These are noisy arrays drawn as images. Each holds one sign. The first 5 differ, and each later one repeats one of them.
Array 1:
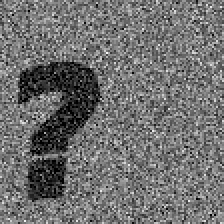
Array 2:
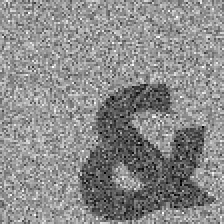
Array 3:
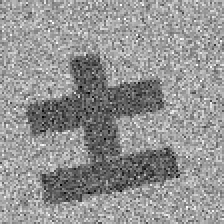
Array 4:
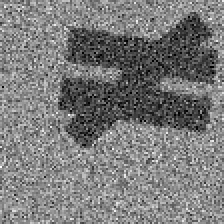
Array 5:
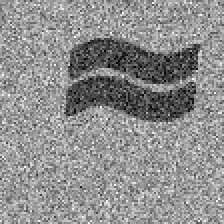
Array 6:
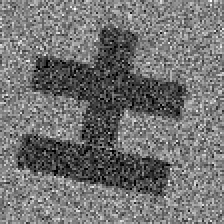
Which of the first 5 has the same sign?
3
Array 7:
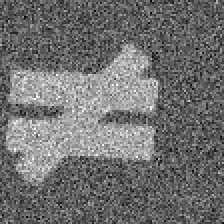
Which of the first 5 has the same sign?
4
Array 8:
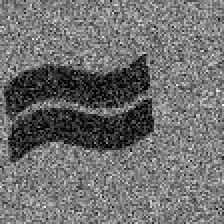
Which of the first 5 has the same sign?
5
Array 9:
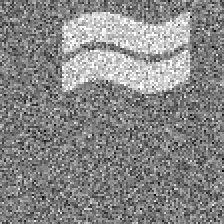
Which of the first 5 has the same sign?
5
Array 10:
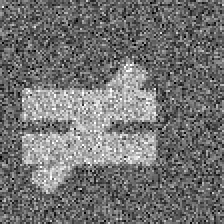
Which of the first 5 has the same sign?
4
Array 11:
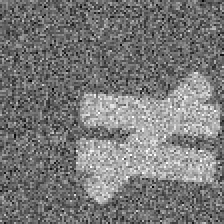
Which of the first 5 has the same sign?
4
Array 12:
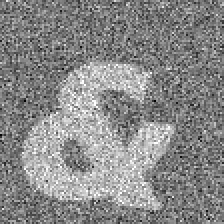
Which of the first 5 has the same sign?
2
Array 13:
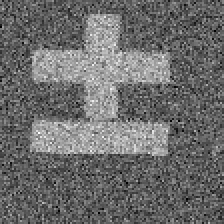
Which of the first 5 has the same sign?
3
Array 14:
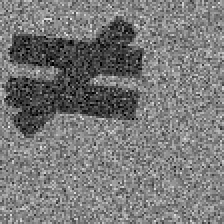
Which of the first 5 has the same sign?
4
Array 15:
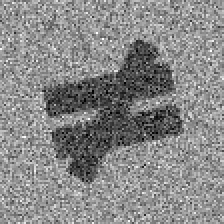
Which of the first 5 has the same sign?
4
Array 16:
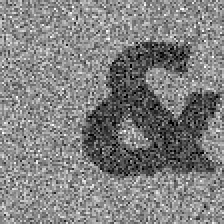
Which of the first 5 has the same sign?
2
